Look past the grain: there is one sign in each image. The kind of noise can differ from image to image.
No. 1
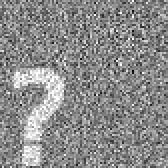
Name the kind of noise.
low rank plus noise
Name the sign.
question mark
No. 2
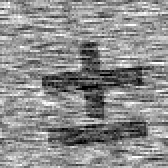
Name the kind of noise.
streaked along the rows
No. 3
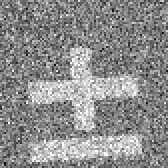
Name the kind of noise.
independent entries
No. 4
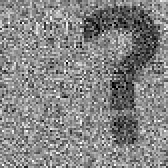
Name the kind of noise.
low rank plus noise
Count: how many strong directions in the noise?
five to eight
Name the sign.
question mark
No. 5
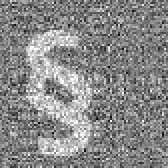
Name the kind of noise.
low rank plus noise
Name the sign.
section sign
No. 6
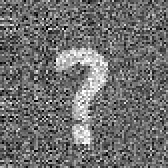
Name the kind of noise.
low rank plus noise
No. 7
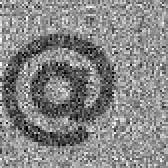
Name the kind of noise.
low rank plus noise
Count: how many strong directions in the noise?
three or four
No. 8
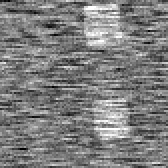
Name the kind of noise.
streaked along the rows
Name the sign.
colon
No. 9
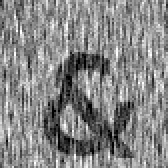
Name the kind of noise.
streaked along the columns
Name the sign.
ampersand
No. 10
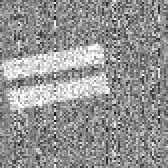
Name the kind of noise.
columns of uneven size
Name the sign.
equals sign
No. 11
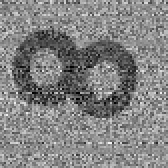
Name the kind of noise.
rows of uneven size
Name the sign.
infinity sign
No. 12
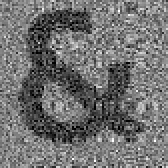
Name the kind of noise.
low rank plus noise
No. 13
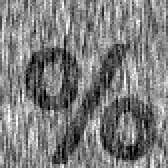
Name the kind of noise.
streaked along the columns
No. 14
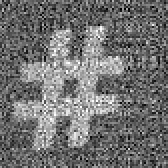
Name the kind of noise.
low rank plus noise
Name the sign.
hash sign
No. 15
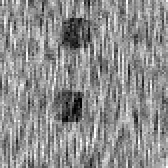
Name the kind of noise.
streaked along the columns
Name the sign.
colon
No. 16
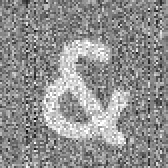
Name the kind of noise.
columns of uneven size
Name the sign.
ampersand
